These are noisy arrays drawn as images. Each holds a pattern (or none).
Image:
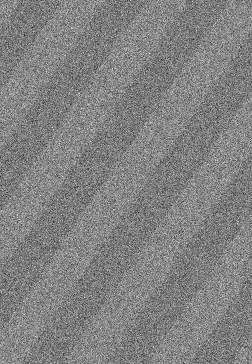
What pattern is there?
diagonal stripes
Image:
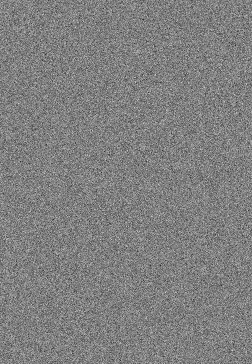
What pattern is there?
only noise
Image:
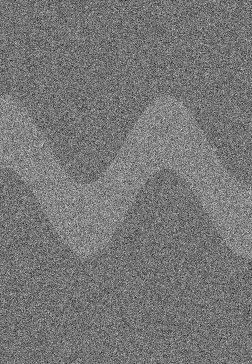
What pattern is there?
a wavy band
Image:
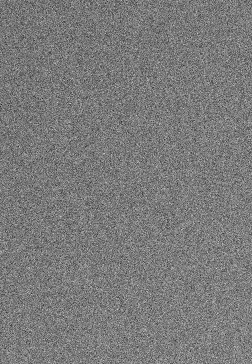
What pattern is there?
a smooth slope
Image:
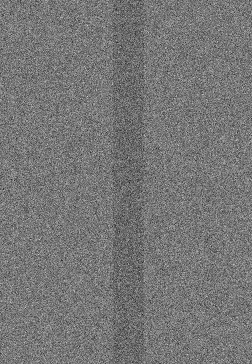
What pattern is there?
one vertical stripe
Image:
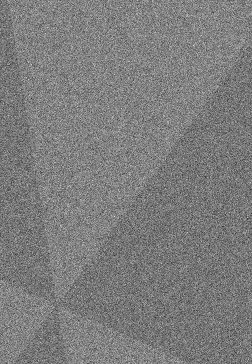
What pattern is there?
spokes from one point
